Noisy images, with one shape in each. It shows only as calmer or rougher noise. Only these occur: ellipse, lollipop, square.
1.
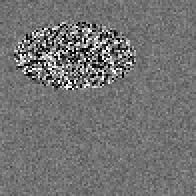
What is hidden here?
rough ellipse
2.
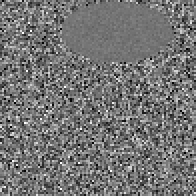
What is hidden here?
calm ellipse
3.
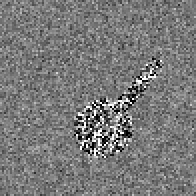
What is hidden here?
rough lollipop
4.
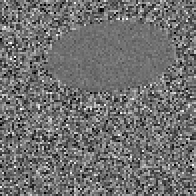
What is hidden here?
calm ellipse
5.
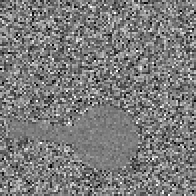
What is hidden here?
calm lollipop
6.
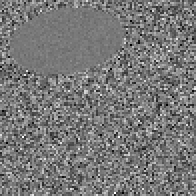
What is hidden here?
calm ellipse
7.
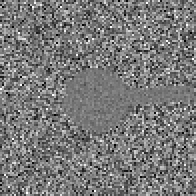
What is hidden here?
calm lollipop
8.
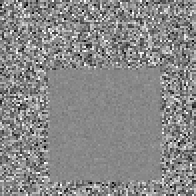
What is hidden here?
calm square
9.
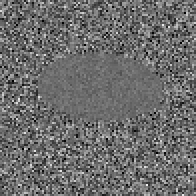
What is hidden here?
calm ellipse
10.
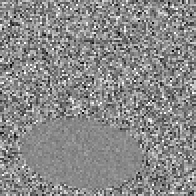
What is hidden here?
calm ellipse
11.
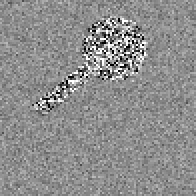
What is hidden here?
rough lollipop
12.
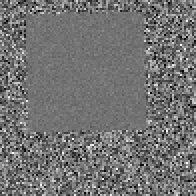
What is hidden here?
calm square
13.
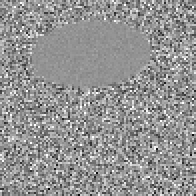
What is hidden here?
calm ellipse
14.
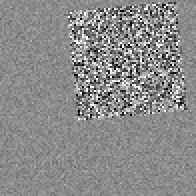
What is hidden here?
rough square
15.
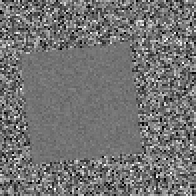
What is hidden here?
calm square
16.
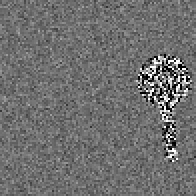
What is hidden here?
rough lollipop
